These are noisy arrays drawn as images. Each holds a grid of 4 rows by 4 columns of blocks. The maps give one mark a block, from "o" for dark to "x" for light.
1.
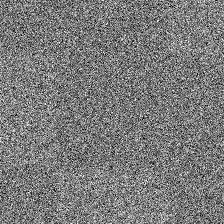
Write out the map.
o o o x
x o o o
x o o o
o x x o
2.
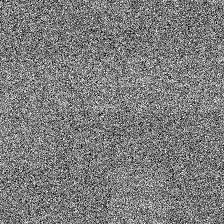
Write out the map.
o o o o
x x x x
x o o o
o o x o
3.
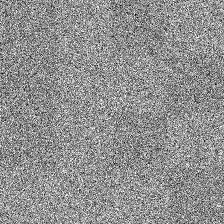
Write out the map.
o x o x
o x x o
o x o x
x x x o
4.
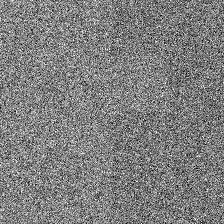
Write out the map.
x x o o
x x x o
x x o o
x x o o
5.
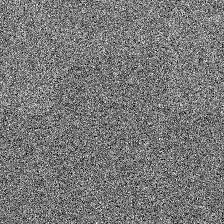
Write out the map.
x x x x
x o o x
o o o o
o o o o
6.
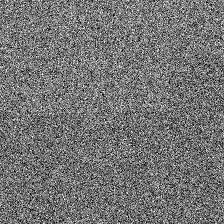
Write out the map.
x x x x
x x x o
o o o o
o o o o
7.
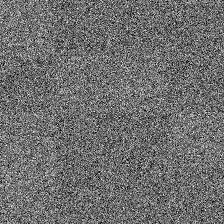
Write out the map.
x o o o
o x x o
x o o x
x o o o
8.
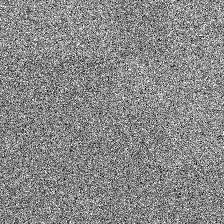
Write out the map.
x x o x
o o x x
o o o x
o o o o
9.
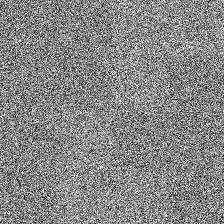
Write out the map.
o o x x
o o x o
o x o o
o x x o
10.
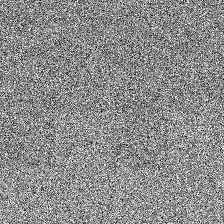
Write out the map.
o o o o
o o o o
o x o x
x x x x
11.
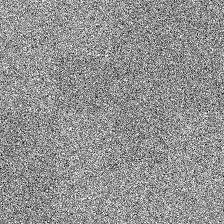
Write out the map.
x x o o
x o o o
o x o x
o x x x
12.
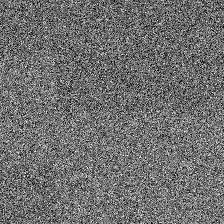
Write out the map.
o o o o
x o o o
x x x x
o x x x
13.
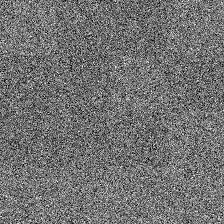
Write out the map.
x o o x
o o x o
o o o x
x x x x
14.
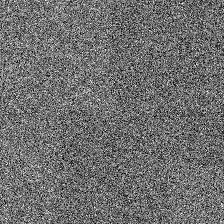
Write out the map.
x x o o
x x o o
x o o o
x o o x
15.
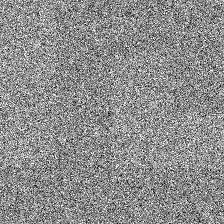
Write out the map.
x o o o
x o x o
x o x x
o o o o
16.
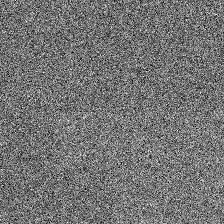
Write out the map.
o o o o
o o o o
o x x x
o o x x
